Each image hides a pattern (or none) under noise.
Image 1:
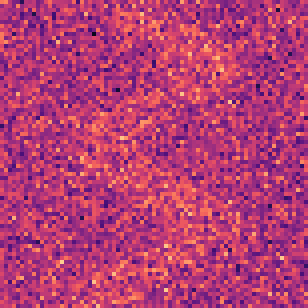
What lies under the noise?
a wavy band
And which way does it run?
top to bottom
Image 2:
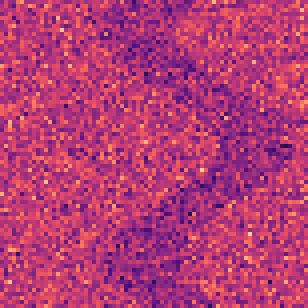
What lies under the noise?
a wavy band
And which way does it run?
top to bottom
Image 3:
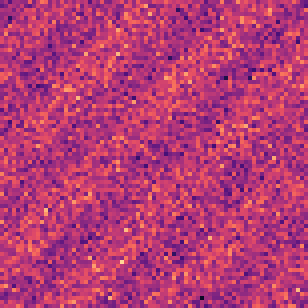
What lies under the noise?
diagonal stripes
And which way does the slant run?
bottom left to top right
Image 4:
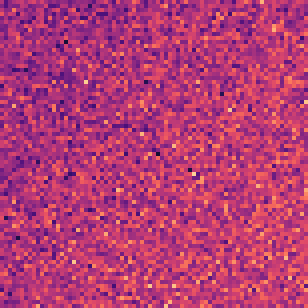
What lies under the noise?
a smooth slope
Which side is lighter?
bottom right
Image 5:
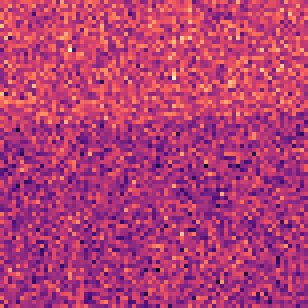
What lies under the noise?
a sharp edge
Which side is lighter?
top
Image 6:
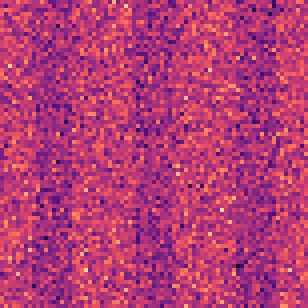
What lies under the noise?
vertical stripes
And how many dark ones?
3
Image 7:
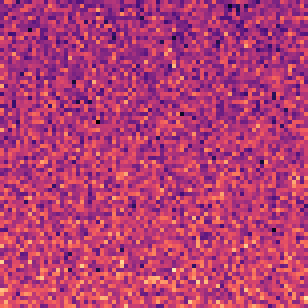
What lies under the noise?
a smooth slope
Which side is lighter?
bottom
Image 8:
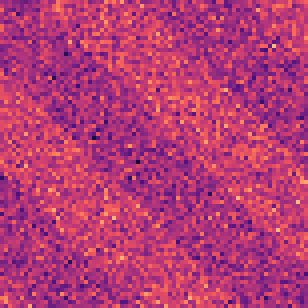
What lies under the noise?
diagonal stripes
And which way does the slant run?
top left to bottom right
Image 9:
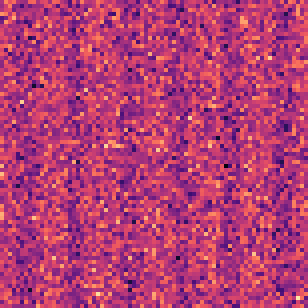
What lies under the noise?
vertical stripes
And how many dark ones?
6
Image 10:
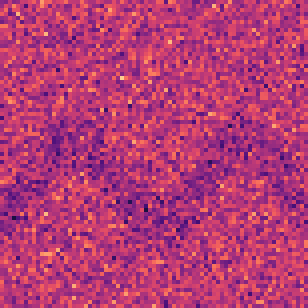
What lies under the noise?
a wavy band
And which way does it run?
left to right
